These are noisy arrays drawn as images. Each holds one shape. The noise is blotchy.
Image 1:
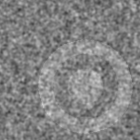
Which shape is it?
bullseye
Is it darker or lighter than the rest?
lighter
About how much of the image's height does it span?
two thirds
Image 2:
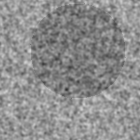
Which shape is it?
disc
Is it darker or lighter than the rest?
darker
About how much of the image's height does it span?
two thirds
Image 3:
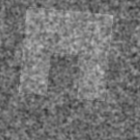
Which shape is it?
square with a notch
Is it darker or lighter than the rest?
lighter
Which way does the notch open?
down
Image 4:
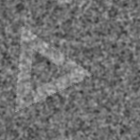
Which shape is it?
triangle frame
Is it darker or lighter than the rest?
lighter
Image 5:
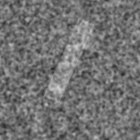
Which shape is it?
bar
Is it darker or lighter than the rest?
lighter
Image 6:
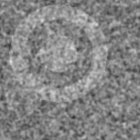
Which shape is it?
bullseye
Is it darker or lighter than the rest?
lighter
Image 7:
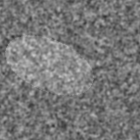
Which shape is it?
ellipse
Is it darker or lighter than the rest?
lighter
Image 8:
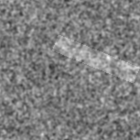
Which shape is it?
bar
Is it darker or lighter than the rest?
lighter
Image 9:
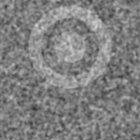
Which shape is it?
bullseye
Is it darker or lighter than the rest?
lighter
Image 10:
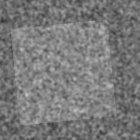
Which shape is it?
square
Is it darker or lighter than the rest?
lighter
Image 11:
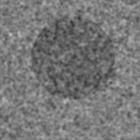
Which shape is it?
disc
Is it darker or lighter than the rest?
darker
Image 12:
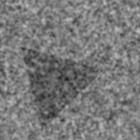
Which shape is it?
triangle
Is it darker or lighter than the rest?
darker
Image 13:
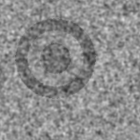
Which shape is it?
bullseye
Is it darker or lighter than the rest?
darker
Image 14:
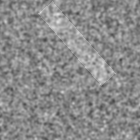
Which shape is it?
bar
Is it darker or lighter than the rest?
lighter
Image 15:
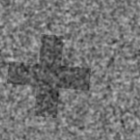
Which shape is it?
cross
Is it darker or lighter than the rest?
darker
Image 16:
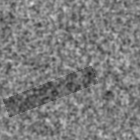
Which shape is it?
bar
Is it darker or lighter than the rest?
darker
